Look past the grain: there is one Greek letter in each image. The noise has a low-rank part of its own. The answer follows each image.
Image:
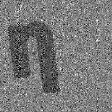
eta
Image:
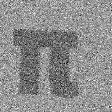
pi
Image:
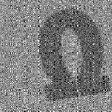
omega
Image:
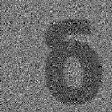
delta
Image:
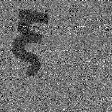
xi
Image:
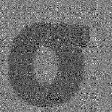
sigma
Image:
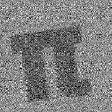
pi
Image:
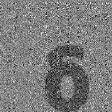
delta
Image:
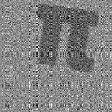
pi
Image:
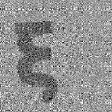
xi
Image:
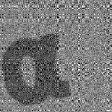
alpha
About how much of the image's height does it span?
two thirds
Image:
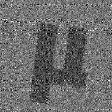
mu
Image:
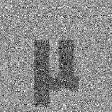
mu
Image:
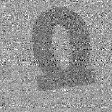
omega
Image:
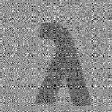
lambda
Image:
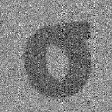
sigma
